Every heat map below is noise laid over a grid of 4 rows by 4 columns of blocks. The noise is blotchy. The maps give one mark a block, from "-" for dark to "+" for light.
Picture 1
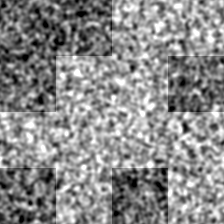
- - + +
- + + -
+ + + +
- + - +
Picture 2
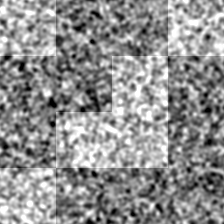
+ - - +
- - + -
- + + -
+ - - -
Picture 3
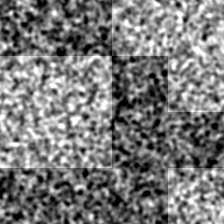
- - + +
+ + - +
+ + - -
- - - +
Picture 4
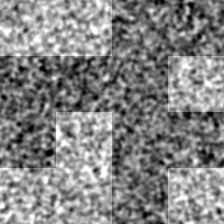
+ + - -
- - - +
- + - -
+ + - +
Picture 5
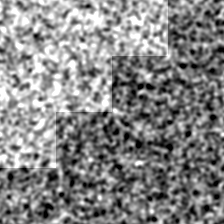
+ + + -
+ + - -
+ - - -
- - - -
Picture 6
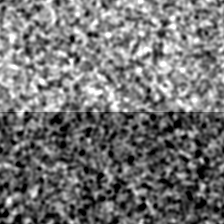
+ + + +
+ + + +
- - - -
- - - -
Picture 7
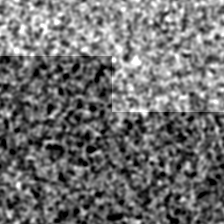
+ + + +
- - + +
- - - -
- - - -
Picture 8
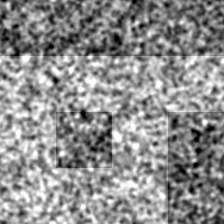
- - - -
+ + + +
+ - + -
+ + + -
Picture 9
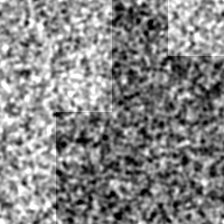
+ + - +
+ + - -
+ - - -
+ - - -
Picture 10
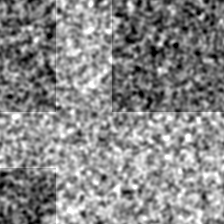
- + - -
- + - -
+ + + +
- + + +
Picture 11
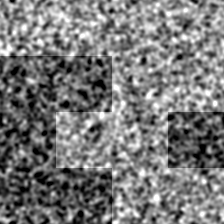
+ + + +
- - + +
- + + -
- - + +
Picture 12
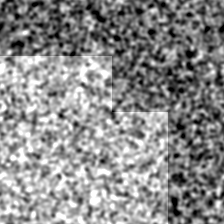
- - - -
+ + - -
+ + + -
+ + + -
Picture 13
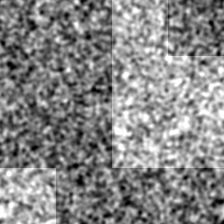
- - + -
- - + +
- - + +
+ - - -
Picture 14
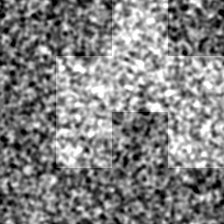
- - + -
- + + +
- + - +
- - - -
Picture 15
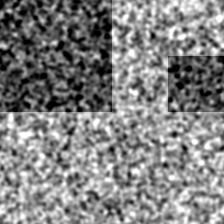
- - + +
- - + -
+ + + +
+ + + +
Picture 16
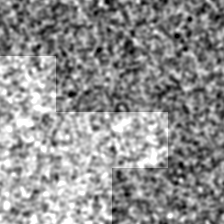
- - - -
+ - - -
+ + + -
+ + - -
